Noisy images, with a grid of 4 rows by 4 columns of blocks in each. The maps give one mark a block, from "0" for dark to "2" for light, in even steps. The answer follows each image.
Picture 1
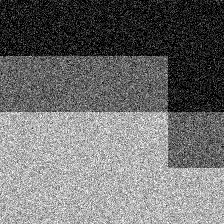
0 0 0 0
1 1 1 0
2 2 2 1
2 2 2 2
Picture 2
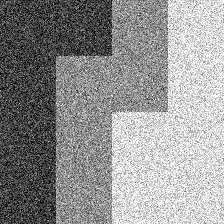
0 0 1 2
0 1 1 2
0 1 2 2
0 1 2 2
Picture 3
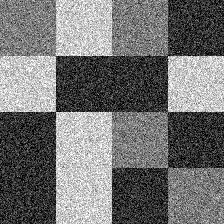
1 2 1 0
2 0 0 2
0 2 1 0
0 2 0 1
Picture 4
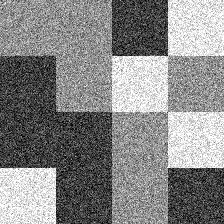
1 1 0 2
0 1 2 1
0 0 1 2
2 0 1 0
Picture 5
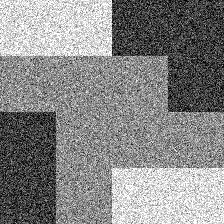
2 2 0 0
1 1 1 0
0 1 1 1
0 1 2 2
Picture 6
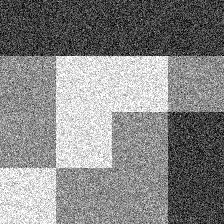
0 0 0 0
1 2 2 1
1 2 1 0
2 1 1 0
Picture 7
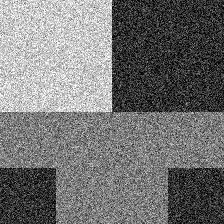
2 2 0 0
2 2 0 0
1 1 1 1
0 1 1 0
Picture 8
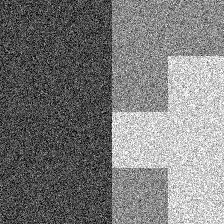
0 0 1 1
0 0 1 2
0 0 2 2
0 0 1 2
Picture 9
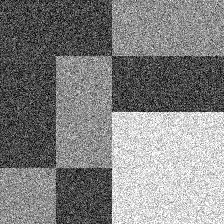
0 0 1 1
0 1 0 0
0 1 2 2
1 0 2 2
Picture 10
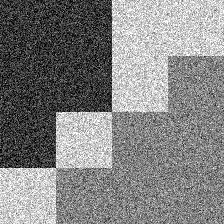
0 0 2 2
0 0 2 1
0 2 1 1
2 1 1 1
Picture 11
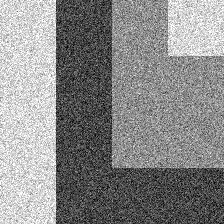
2 0 1 2
2 0 1 1
2 0 1 1
2 0 0 0
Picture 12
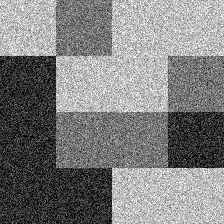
2 1 2 2
0 2 2 1
0 1 1 0
0 0 2 2
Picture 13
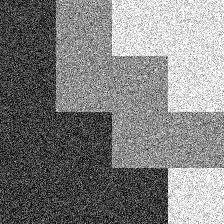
0 1 2 2
0 1 1 2
0 0 1 1
0 0 0 2
